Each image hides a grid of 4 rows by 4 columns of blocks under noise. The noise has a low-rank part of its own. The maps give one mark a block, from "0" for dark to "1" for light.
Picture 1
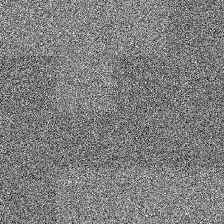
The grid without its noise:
1110
0100
0000
0111
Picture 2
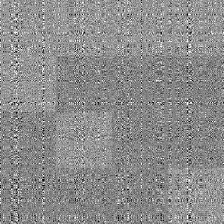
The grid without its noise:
1111
1000
0100
0001
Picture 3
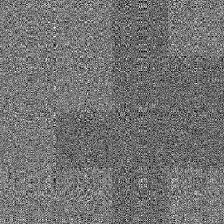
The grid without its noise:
1101
1100
1000
1101
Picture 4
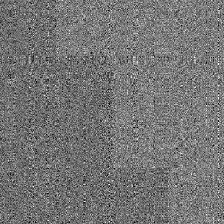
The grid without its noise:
0111
0011
0011
0001
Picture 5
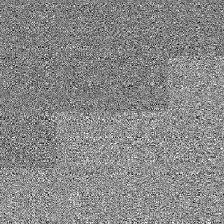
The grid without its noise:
0000
0001
0111
1111
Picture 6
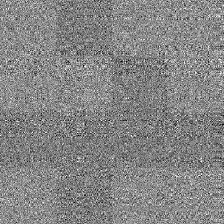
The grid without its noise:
1011
1101
0000
1011
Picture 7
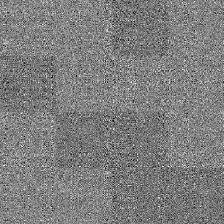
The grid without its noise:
1101
0111
1001
1100
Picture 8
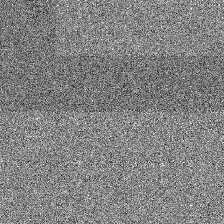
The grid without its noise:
0111
0000
1111
1111
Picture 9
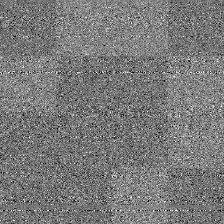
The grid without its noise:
0110
1001
0001
0010
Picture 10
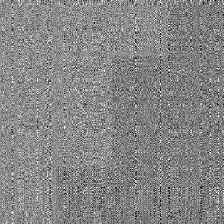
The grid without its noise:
1110
1100
1100
1000
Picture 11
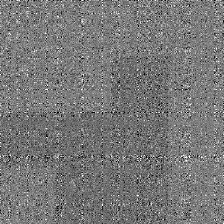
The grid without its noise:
1111
1101
0001
1001
